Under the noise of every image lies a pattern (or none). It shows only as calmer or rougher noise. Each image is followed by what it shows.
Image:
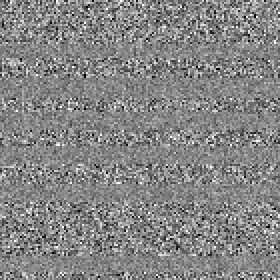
bands of rows
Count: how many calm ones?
6
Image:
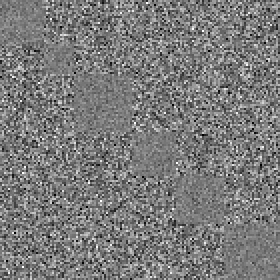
blocks along the diagonal
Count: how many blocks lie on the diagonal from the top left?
6
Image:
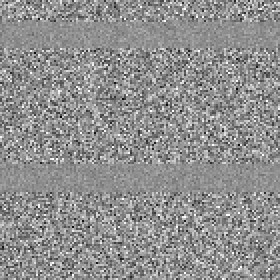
bands of rows
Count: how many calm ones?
2
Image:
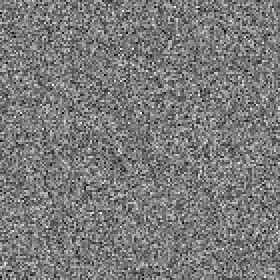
only noise
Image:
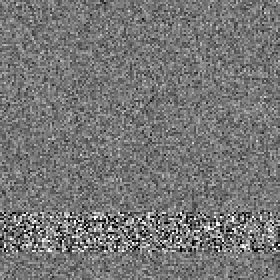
one band of rows
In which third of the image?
bottom
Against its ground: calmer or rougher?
rougher
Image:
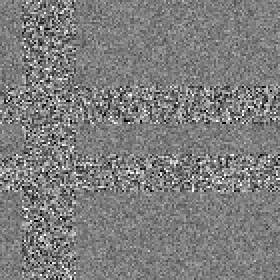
bands of rows crossing bands of columns
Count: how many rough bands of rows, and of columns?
2 and 1
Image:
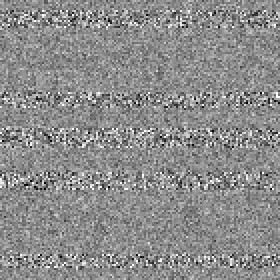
bands of rows
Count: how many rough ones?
5
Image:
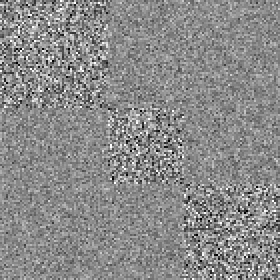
blocks along the diagonal
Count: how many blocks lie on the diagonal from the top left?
3
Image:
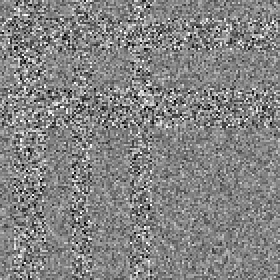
bands of rows crossing bands of columns
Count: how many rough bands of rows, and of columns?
2 and 3
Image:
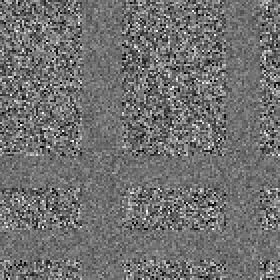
bands of rows crossing bands of columns
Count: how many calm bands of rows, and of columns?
2 and 2
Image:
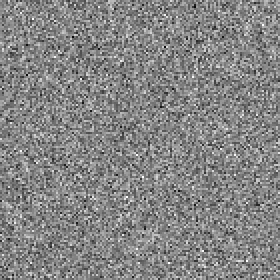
only noise
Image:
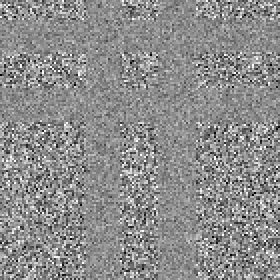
bands of rows crossing bands of columns
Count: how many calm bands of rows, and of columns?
2 and 2
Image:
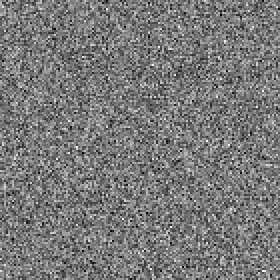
only noise
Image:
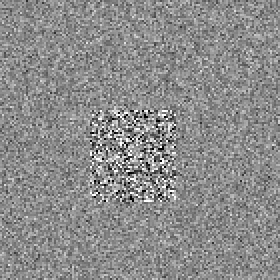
one block
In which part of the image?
centre
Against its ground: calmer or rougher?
rougher
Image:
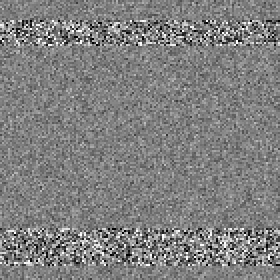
bands of rows
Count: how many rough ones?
2
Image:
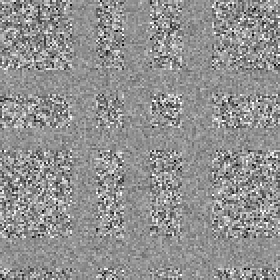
bands of rows crossing bands of columns
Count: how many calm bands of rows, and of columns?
3 and 3
